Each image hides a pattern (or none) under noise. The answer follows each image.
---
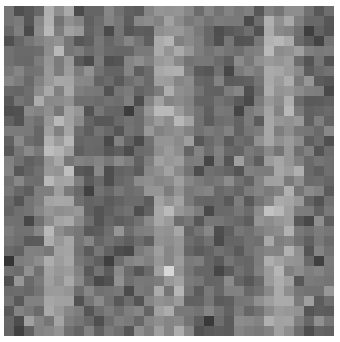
vertical stripes
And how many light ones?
3
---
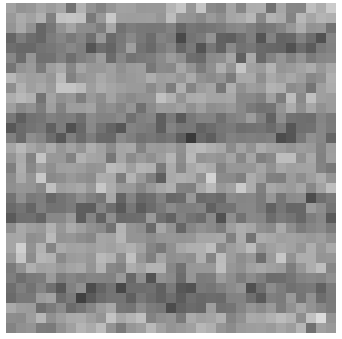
horizontal stripes
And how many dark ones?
4
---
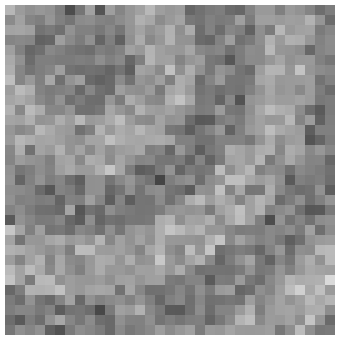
rings round one point
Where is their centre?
top left
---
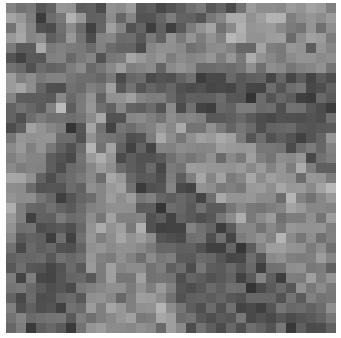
spokes from one point
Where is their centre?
top left
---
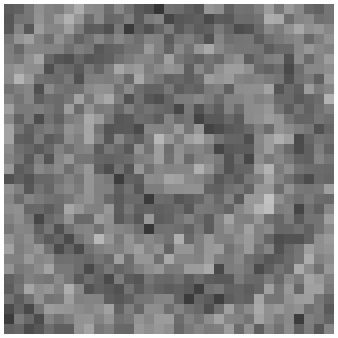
rings round one point
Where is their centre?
centre
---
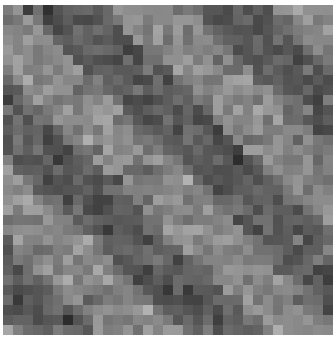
diagonal stripes
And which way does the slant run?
top left to bottom right
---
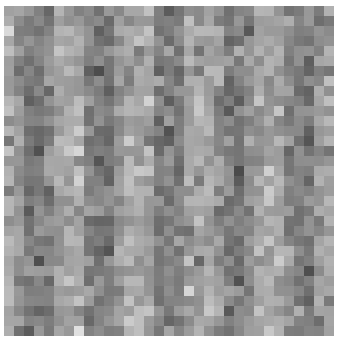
vertical stripes
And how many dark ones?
5
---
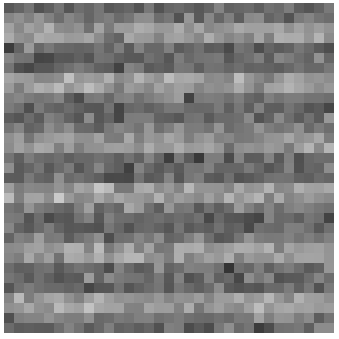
horizontal stripes
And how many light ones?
6
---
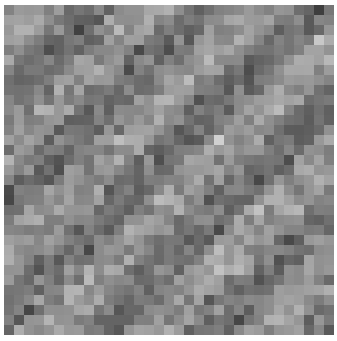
diagonal stripes
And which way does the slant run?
bottom left to top right
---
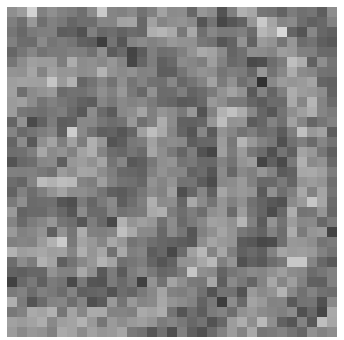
rings round one point
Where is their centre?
middle left
